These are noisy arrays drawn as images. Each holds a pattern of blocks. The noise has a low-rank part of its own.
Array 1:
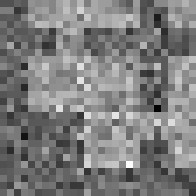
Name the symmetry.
mirrored about the diagonal from the bottom left
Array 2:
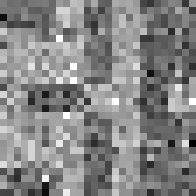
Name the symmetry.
top and bottom mirror each other
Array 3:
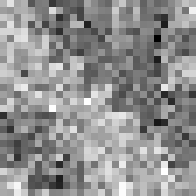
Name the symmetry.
mirrored about the diagonal from the bottom left
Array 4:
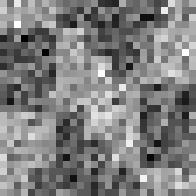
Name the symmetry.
the same after a half turn
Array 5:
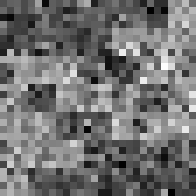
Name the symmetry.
the same after a half turn
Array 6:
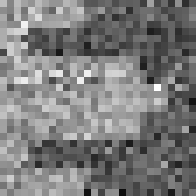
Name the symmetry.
top and bottom mirror each other
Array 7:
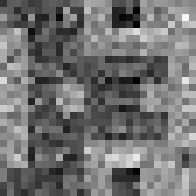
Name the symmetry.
top and bottom mirror each other
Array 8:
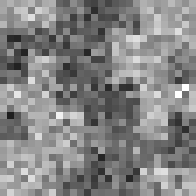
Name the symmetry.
the same after a half turn
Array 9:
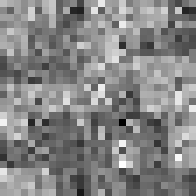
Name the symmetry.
no symmetry
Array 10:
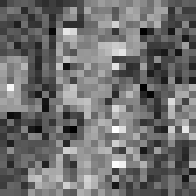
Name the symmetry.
the same after a half turn
